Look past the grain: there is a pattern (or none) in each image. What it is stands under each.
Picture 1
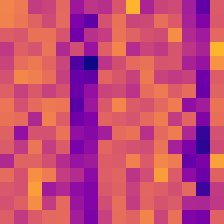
bands of columns
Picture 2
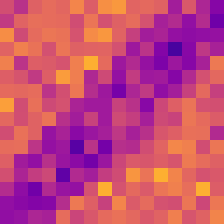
a diagonal band
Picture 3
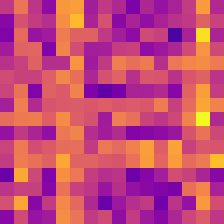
bands of rows crossing bands of columns
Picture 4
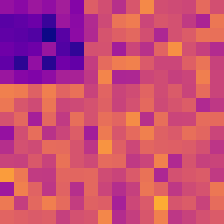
one block
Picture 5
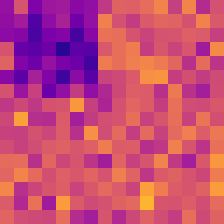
one block
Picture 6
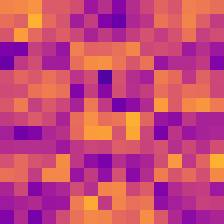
a checkerboard
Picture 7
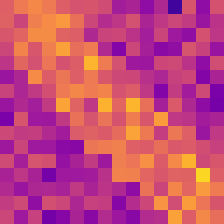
a diagonal band
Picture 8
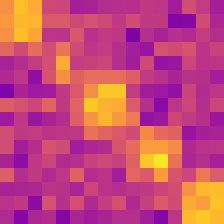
blocks along the diagonal
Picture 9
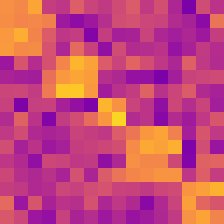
blocks along the diagonal
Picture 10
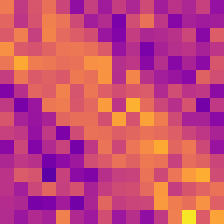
a diagonal band
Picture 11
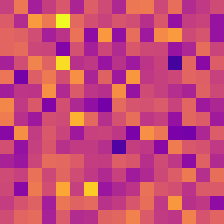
only noise
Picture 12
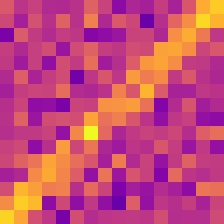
a diagonal band
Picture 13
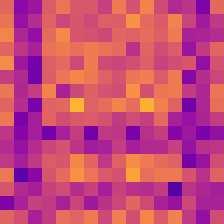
bands of rows crossing bands of columns
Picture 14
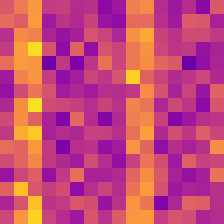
bands of columns
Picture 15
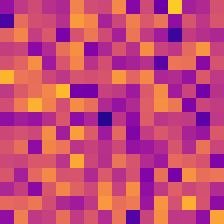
only noise
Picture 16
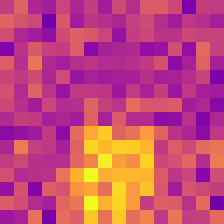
one block
